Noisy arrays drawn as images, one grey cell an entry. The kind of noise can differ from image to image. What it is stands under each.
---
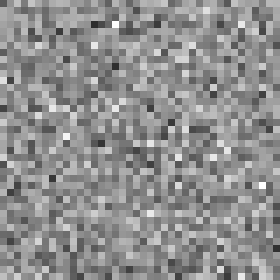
independent entries
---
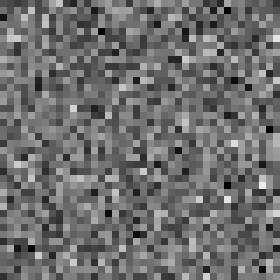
independent entries
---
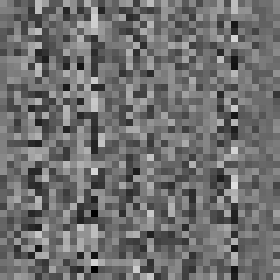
columns of uneven size
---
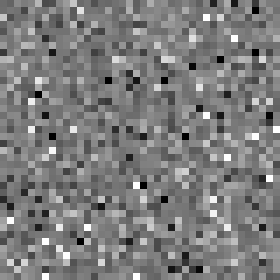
heavy tails
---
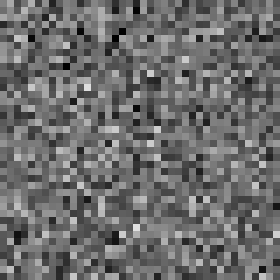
low rank plus noise
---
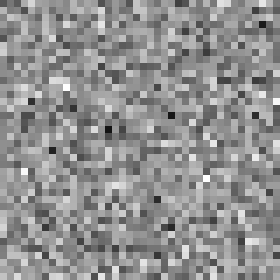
independent entries
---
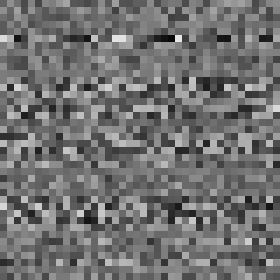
rows of uneven size
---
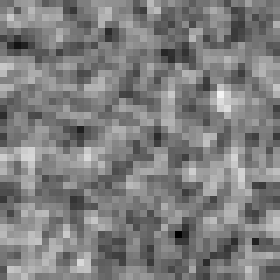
blotchy
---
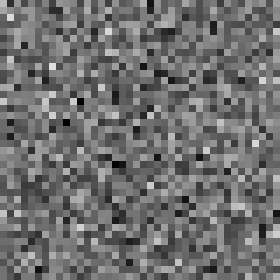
independent entries
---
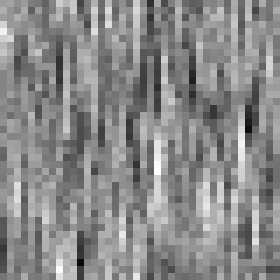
streaked along the columns
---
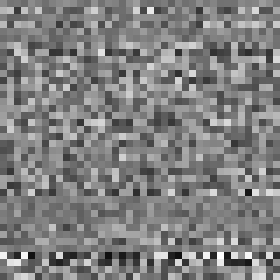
rows of uneven size
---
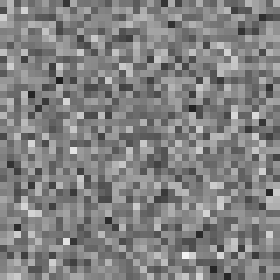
independent entries
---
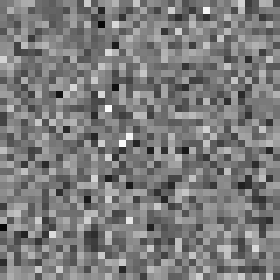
independent entries
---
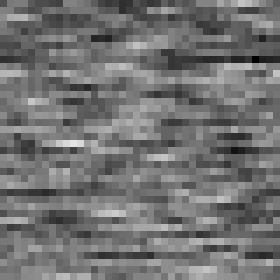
streaked along the rows
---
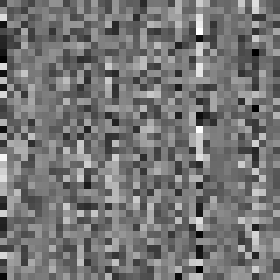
columns of uneven size
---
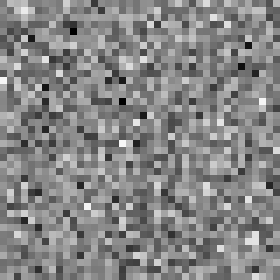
independent entries
